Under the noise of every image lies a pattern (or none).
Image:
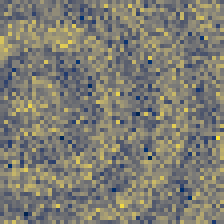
rings round one point
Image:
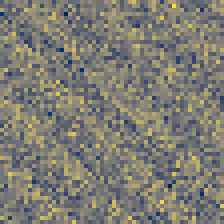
diagonal stripes
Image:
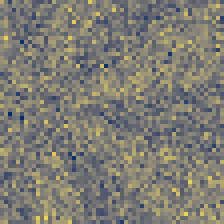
spokes from one point
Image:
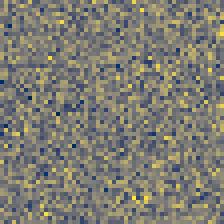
only noise
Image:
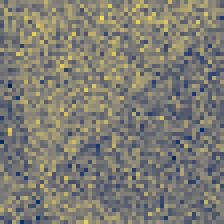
spokes from one point
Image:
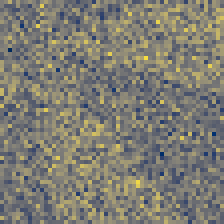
spokes from one point
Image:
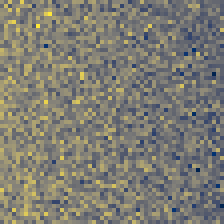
a smooth slope
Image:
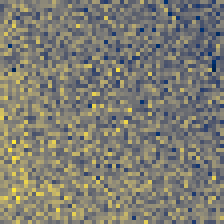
a smooth slope
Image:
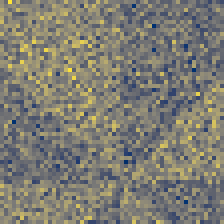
spokes from one point
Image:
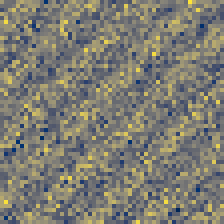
diagonal stripes
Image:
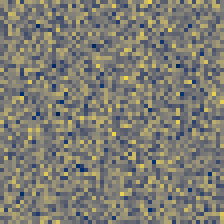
only noise
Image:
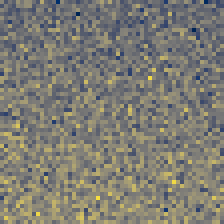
a smooth slope
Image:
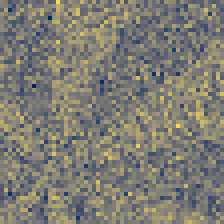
spokes from one point
